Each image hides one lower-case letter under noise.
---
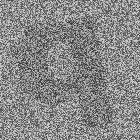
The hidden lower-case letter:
q
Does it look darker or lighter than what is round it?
darker
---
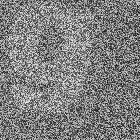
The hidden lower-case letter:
g
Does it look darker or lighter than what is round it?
lighter
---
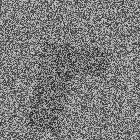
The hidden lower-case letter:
r
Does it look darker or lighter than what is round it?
darker
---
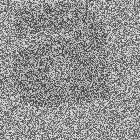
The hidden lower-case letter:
a
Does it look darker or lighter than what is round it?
darker
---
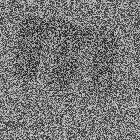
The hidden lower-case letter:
m
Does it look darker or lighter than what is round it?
darker
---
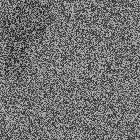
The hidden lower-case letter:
f
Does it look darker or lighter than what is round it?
darker
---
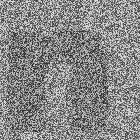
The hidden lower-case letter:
n
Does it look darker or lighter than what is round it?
darker
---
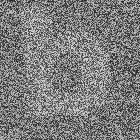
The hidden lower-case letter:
b
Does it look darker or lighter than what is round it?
lighter
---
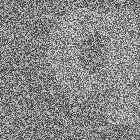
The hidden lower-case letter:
q
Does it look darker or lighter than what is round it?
lighter
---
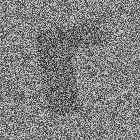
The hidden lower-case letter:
r
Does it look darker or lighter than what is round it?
darker
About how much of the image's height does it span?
two thirds
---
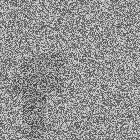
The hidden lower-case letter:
f
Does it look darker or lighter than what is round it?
darker
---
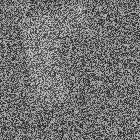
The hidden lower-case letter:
r
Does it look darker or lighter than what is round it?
lighter
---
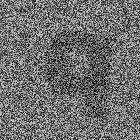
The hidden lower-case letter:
q
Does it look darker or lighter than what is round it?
darker
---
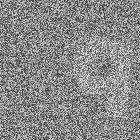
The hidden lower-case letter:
q
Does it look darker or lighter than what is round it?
lighter
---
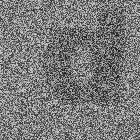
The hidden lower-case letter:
d
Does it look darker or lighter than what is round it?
darker
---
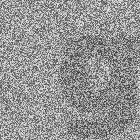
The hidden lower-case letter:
g
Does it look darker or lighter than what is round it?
darker
